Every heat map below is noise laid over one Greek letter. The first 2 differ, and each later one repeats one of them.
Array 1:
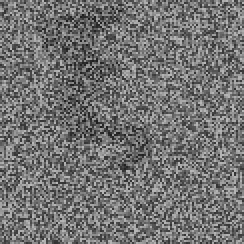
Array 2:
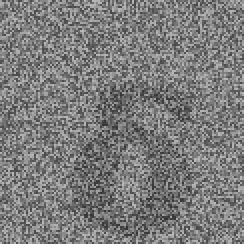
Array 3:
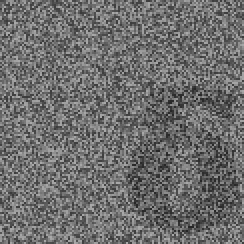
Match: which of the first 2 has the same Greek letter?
2
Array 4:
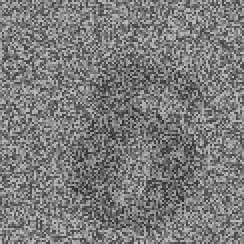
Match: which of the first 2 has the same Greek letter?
2
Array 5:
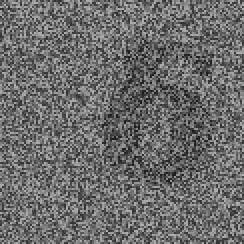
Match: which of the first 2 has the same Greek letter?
2
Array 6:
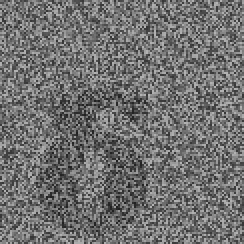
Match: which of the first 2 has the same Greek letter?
2
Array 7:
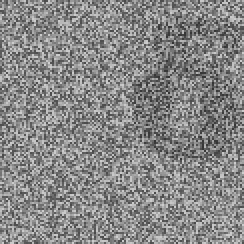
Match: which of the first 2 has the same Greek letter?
2
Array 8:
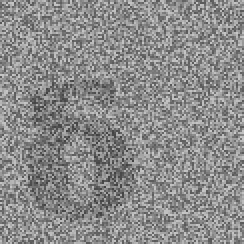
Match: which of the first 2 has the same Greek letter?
2
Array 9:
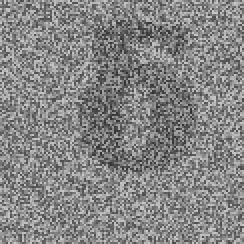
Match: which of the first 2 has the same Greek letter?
2
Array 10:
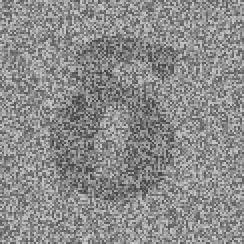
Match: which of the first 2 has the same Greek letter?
2
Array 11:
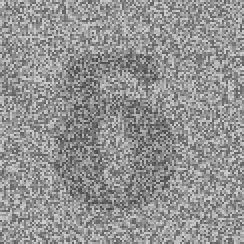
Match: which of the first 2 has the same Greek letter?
2
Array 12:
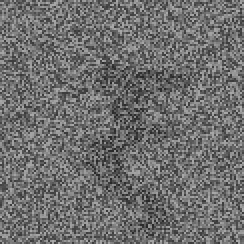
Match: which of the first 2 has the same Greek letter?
1
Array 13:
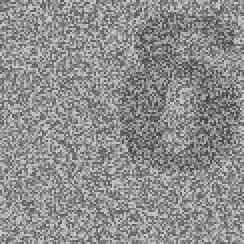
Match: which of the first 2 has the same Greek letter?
2
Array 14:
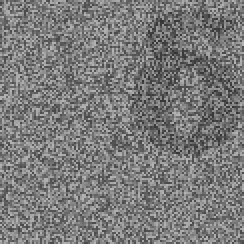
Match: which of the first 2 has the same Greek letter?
2
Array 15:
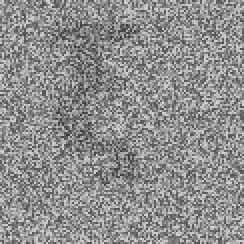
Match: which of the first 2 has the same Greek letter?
1
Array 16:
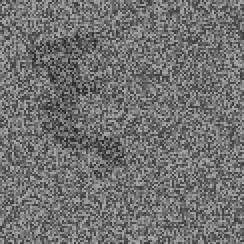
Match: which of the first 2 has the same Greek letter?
1
